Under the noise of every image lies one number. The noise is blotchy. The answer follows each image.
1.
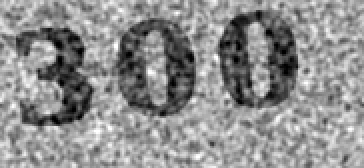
300
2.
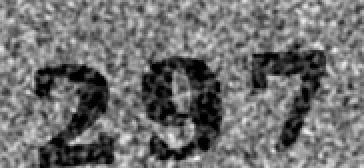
297
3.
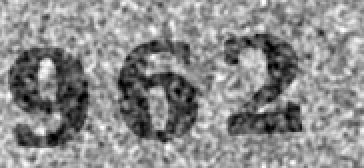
962
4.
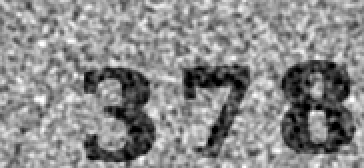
378
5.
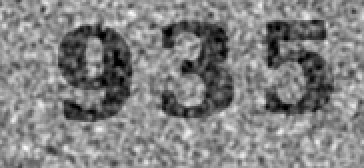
935
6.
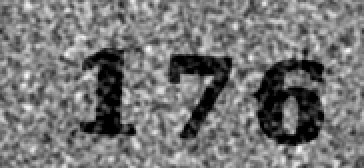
176
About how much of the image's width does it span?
two thirds
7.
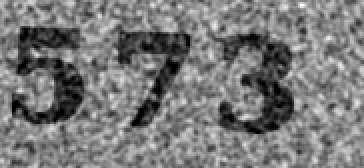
573
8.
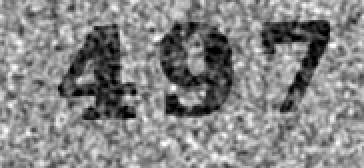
497
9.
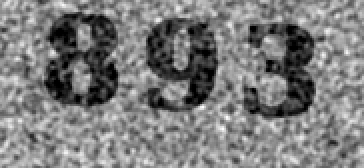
893
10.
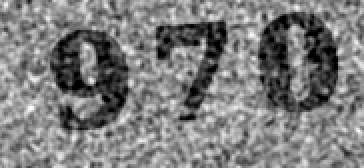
970
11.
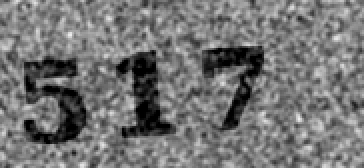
517
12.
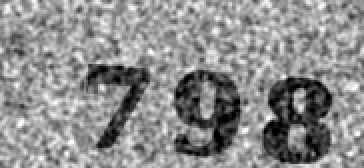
798
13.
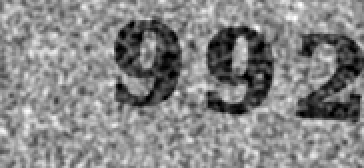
992
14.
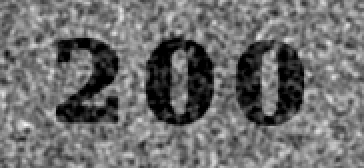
200
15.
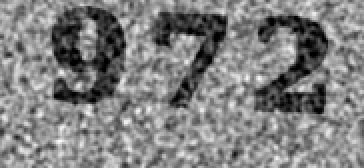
972
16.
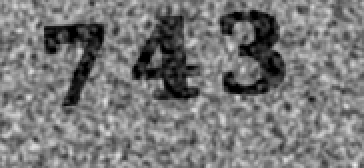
743
